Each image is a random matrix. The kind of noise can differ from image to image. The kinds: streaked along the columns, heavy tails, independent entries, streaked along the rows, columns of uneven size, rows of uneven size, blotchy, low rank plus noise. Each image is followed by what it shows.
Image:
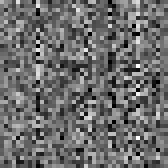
columns of uneven size
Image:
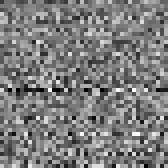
rows of uneven size
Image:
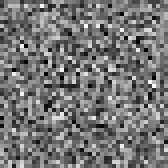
independent entries
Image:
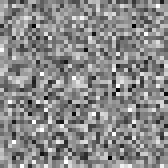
low rank plus noise
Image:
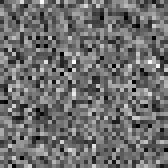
low rank plus noise
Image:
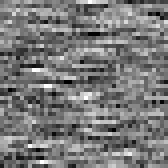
streaked along the rows
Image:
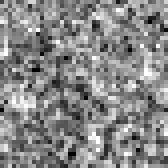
blotchy
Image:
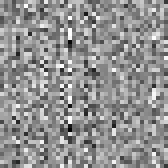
columns of uneven size
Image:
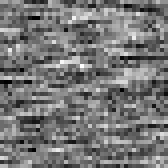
streaked along the rows
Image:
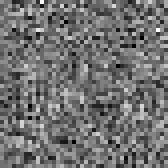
low rank plus noise
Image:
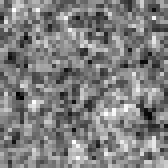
blotchy
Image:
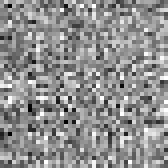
low rank plus noise
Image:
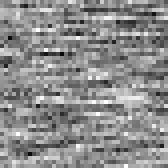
streaked along the rows
